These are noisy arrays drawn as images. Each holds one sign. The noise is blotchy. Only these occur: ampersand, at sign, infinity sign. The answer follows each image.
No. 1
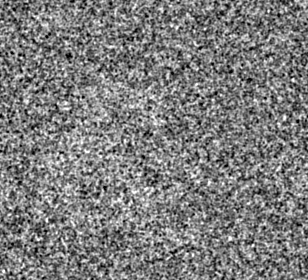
ampersand
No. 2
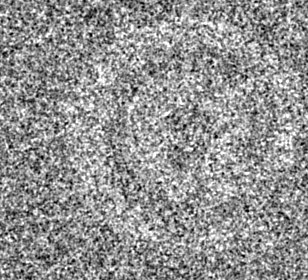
at sign
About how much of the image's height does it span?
nearly all
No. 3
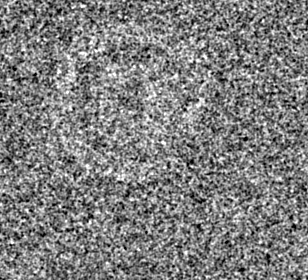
at sign
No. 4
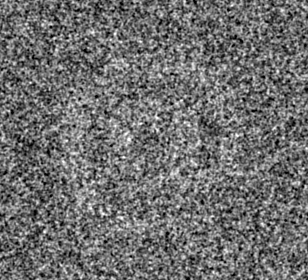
at sign
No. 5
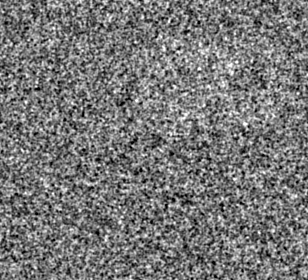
infinity sign
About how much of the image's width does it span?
half
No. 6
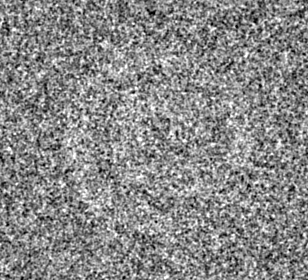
at sign
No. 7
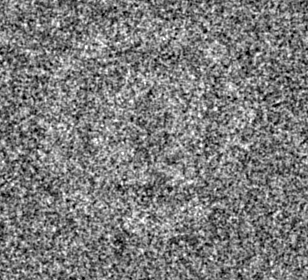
at sign
